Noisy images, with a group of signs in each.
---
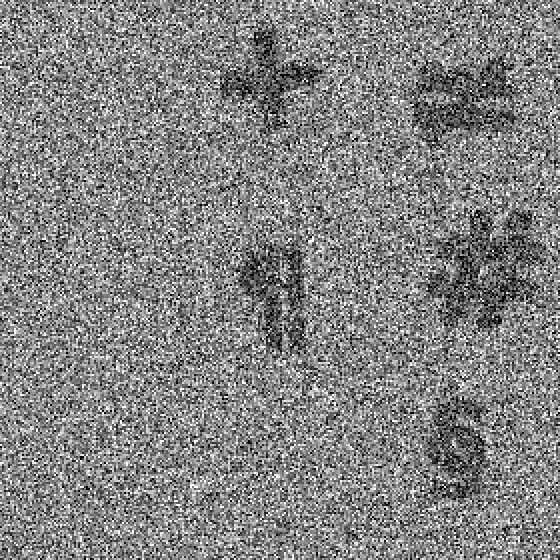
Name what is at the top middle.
plus sign
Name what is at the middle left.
nothing
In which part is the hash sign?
middle right
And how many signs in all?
5
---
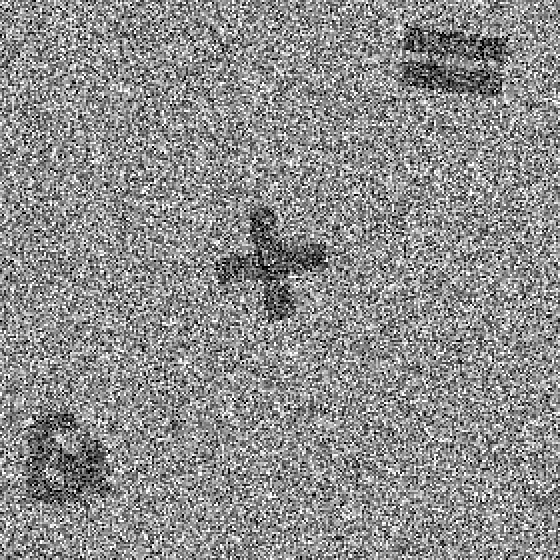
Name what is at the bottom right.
nothing
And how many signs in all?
3
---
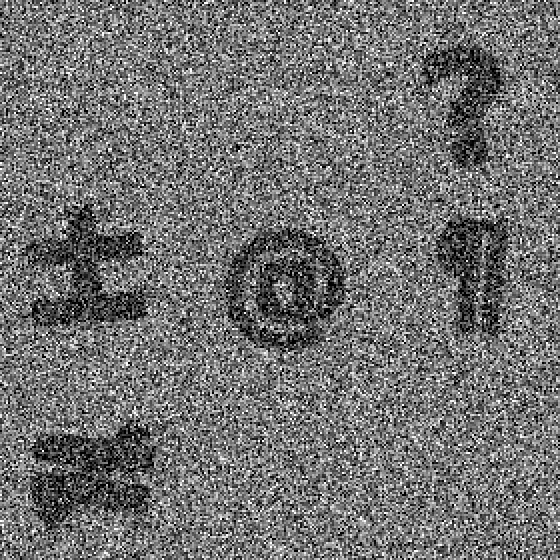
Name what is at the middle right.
pilcrow
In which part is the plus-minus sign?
middle left
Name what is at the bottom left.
not-equal sign
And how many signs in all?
5
